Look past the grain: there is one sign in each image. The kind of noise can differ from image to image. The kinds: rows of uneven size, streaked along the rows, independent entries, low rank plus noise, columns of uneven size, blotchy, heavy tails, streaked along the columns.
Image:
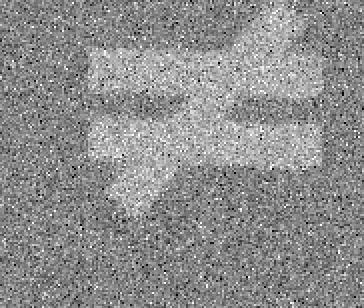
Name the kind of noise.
heavy tails
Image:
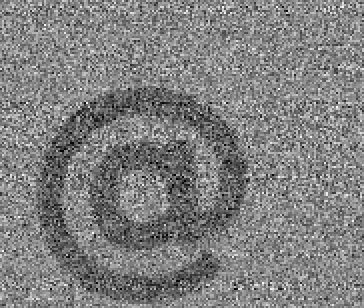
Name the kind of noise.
rows of uneven size
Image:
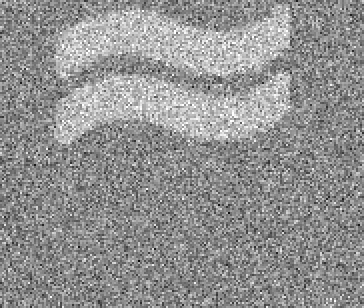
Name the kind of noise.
independent entries
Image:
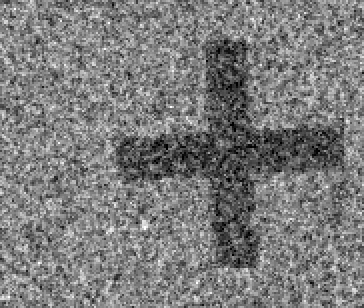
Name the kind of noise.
blotchy
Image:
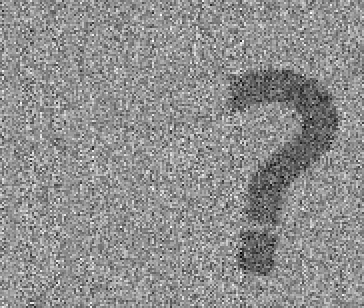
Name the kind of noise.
columns of uneven size
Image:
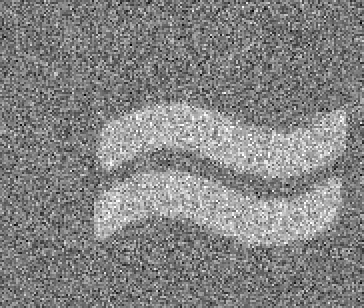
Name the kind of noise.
low rank plus noise
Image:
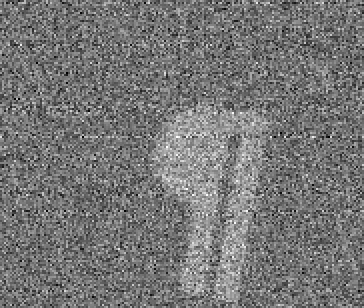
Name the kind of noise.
rows of uneven size
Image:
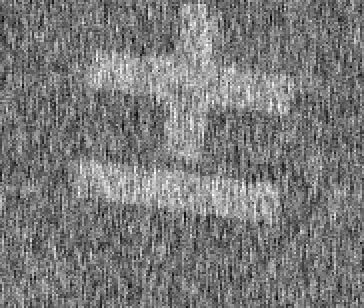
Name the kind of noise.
streaked along the columns
